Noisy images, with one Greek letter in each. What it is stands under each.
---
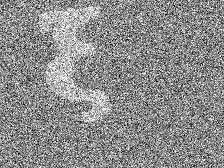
xi
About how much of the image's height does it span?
two thirds
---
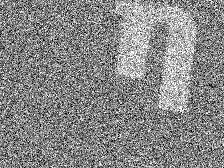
eta
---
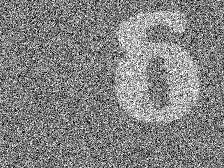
delta
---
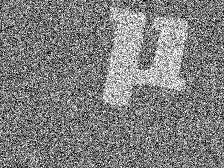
mu
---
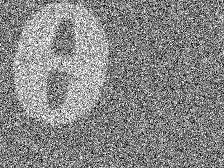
theta
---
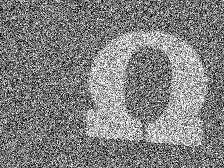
omega
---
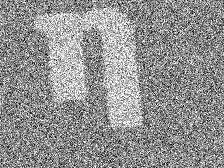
eta
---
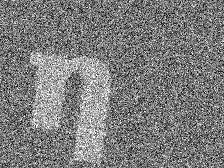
eta
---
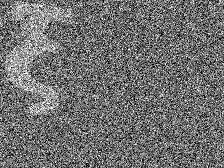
xi
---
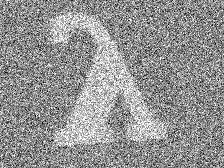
lambda
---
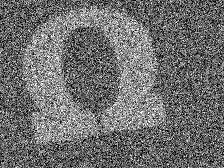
omega
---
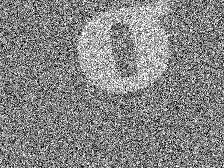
sigma
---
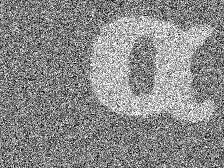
alpha
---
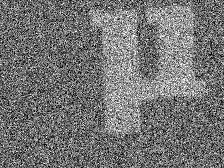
mu
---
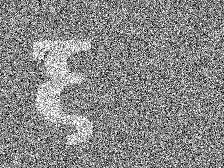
xi
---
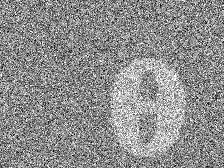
theta
